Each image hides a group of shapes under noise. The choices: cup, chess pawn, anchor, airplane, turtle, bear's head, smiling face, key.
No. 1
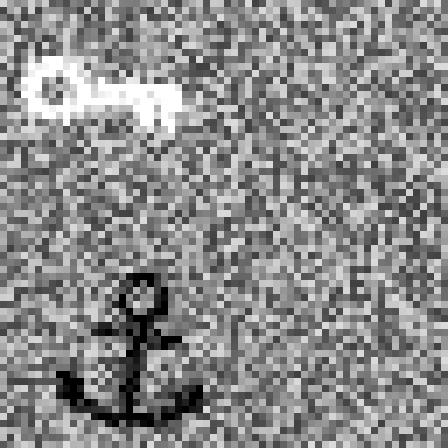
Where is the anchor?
bottom left
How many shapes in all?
2
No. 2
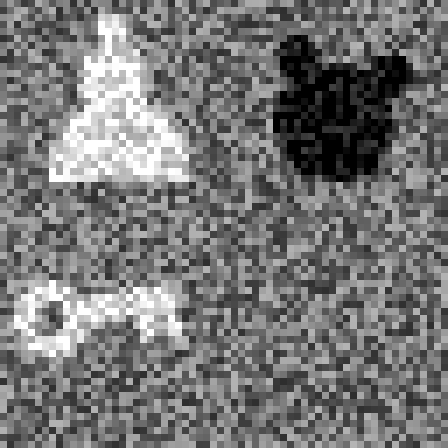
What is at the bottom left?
key
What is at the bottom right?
nothing
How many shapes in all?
3
